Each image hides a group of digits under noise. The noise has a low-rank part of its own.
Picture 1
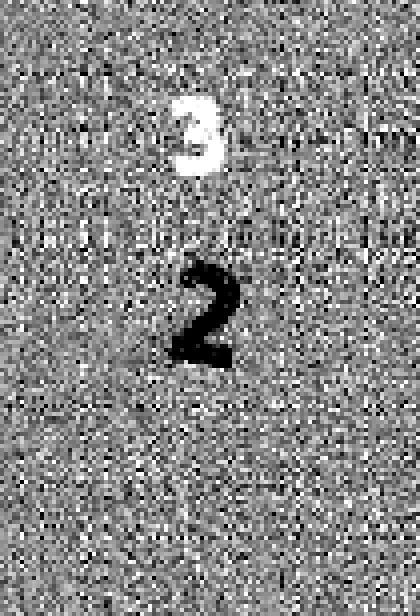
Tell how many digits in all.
2
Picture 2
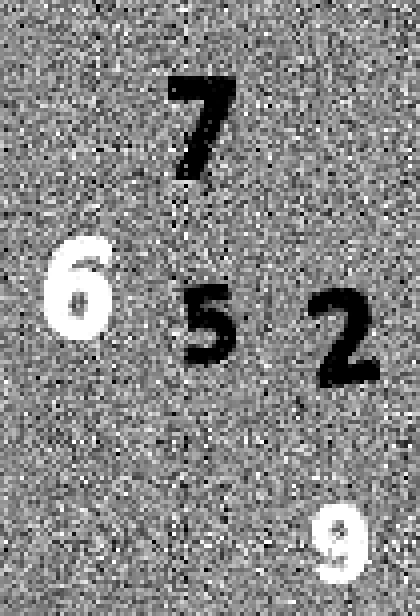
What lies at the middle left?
6
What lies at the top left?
nothing
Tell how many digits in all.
5
